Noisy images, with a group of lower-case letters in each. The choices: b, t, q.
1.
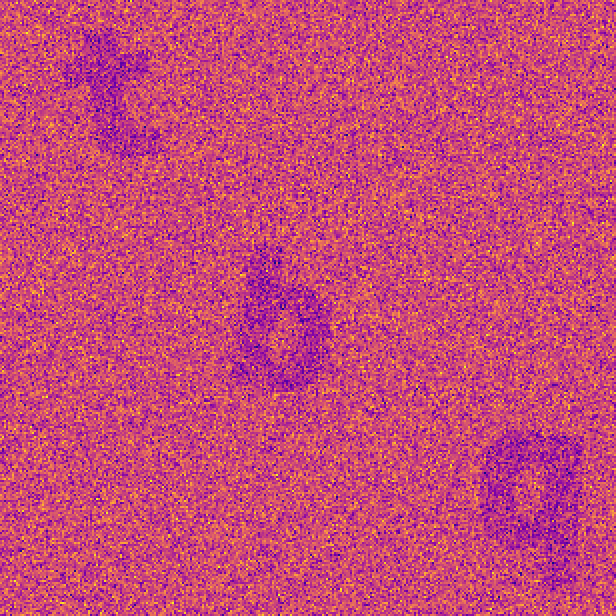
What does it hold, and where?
top left: t; centre: b; bottom right: q
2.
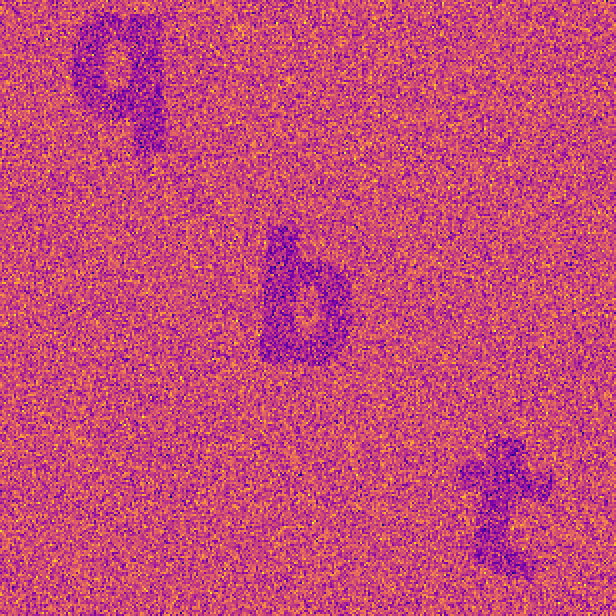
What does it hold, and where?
top left: q; centre: b; bottom right: t
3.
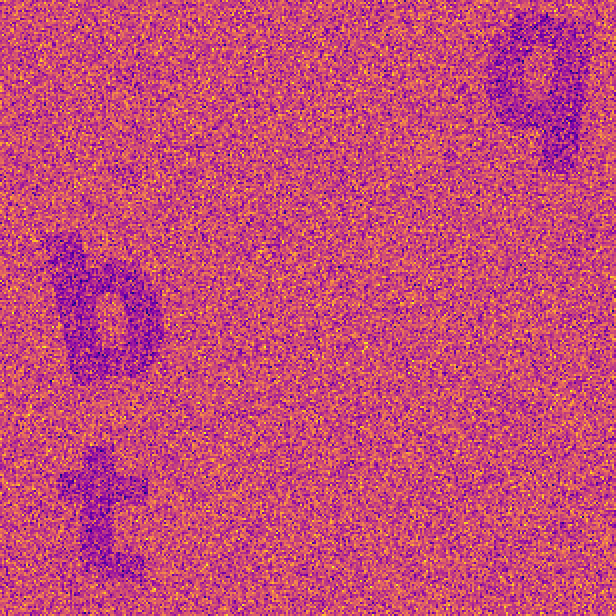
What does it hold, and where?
top right: q; middle left: b; bottom left: t
